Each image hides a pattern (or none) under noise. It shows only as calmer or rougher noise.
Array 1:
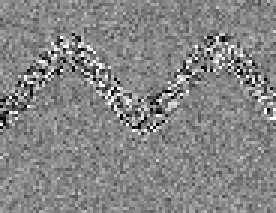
a wavy band
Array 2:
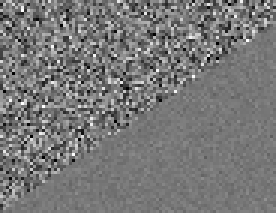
a sharp edge
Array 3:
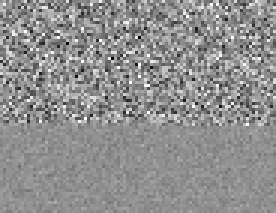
a sharp edge
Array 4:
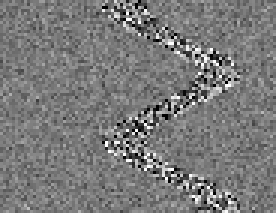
a wavy band
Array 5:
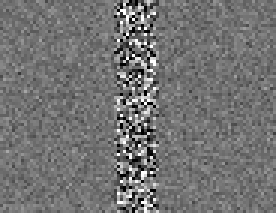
one vertical stripe
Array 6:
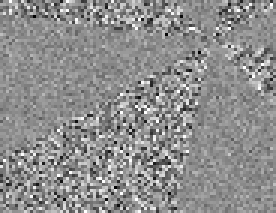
spokes from one point
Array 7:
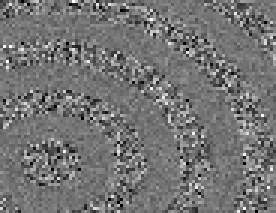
rings round one point
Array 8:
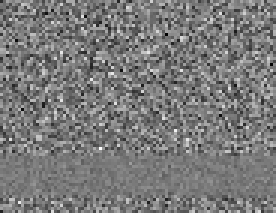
one horizontal stripe
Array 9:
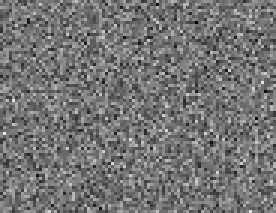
only noise
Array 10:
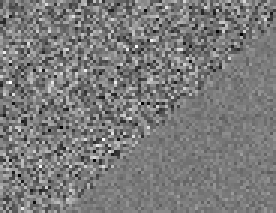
a sharp edge
